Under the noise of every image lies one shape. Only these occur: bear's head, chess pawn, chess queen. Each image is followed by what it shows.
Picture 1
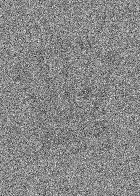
chess queen
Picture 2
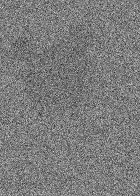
bear's head
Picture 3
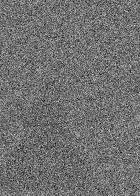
chess pawn
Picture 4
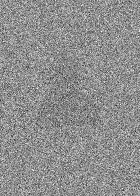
chess pawn
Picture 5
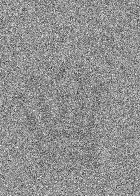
chess queen
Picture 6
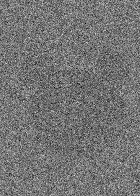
bear's head
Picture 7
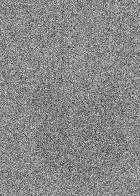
bear's head
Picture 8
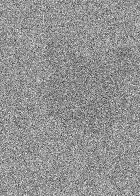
bear's head
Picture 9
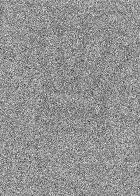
chess queen
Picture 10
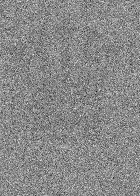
chess queen
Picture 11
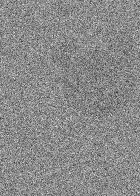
bear's head
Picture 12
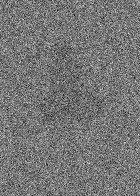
chess pawn
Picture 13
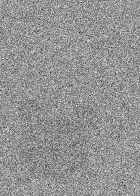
bear's head
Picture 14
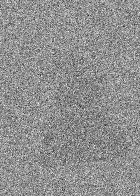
chess pawn
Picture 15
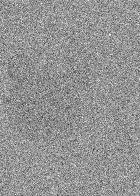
bear's head
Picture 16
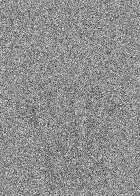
chess queen
